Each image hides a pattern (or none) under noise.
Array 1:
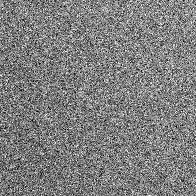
a smooth slope
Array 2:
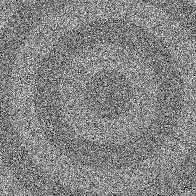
rings round one point
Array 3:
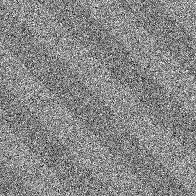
diagonal stripes
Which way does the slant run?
top left to bottom right
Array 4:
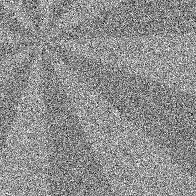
spokes from one point
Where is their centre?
top left
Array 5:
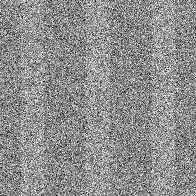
vertical stripes
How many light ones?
3
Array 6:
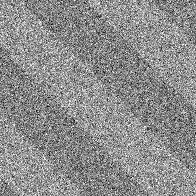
diagonal stripes
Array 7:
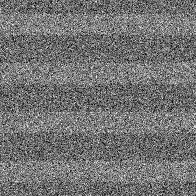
horizontal stripes
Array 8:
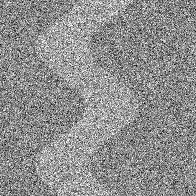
a wavy band
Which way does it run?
top to bottom
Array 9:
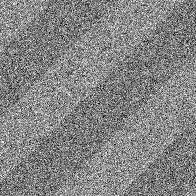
diagonal stripes
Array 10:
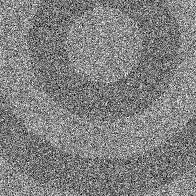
rings round one point
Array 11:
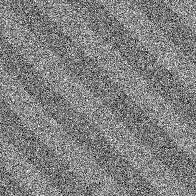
diagonal stripes
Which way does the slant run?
top left to bottom right
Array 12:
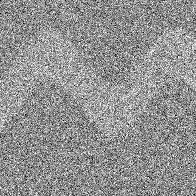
a wavy band
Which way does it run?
left to right
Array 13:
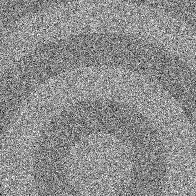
rings round one point
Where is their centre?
bottom middle
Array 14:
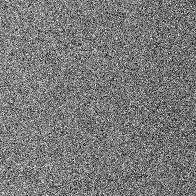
a smooth slope
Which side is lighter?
left
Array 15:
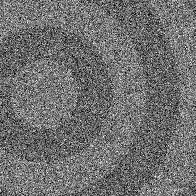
rings round one point
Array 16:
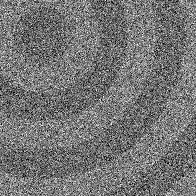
rings round one point
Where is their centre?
top left
